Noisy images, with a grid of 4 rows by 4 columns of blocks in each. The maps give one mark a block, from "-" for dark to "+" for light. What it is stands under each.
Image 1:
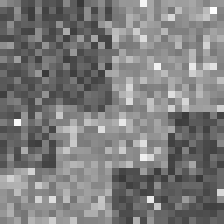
--++
--++
-++-
++--
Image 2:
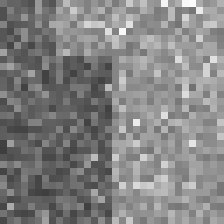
-+++
--++
--++
--++
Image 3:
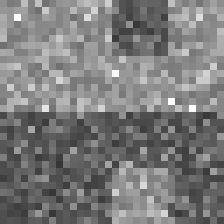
++-+
++++
----
--+-
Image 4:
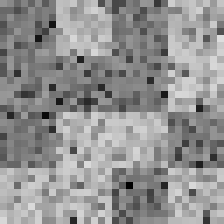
-+-+
---+
-++-
++-+
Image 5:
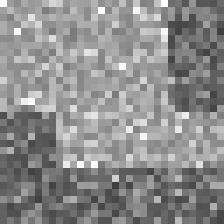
+++-
+++-
-+++
----
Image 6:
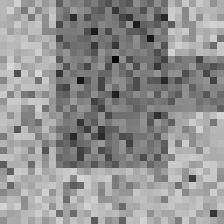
+--+
+---
+--+
++++
